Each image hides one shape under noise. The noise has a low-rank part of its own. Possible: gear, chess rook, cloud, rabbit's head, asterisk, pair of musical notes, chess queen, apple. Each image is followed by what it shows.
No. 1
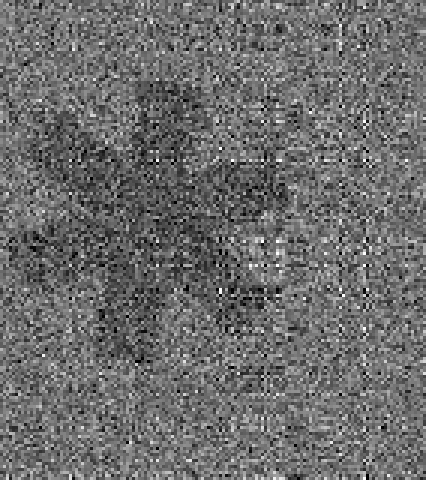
asterisk
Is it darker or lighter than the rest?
darker
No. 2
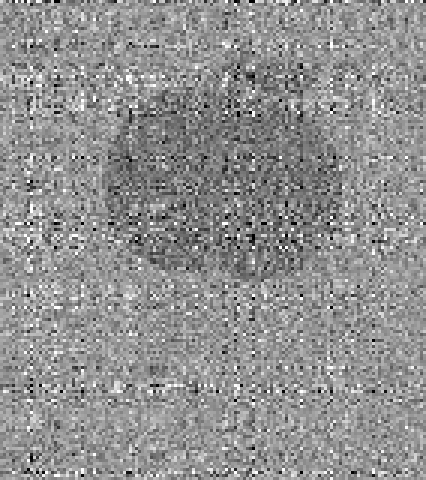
apple
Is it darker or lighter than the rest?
darker
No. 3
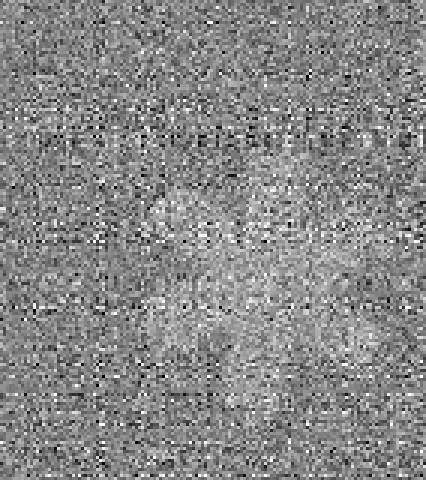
asterisk
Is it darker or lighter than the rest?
lighter
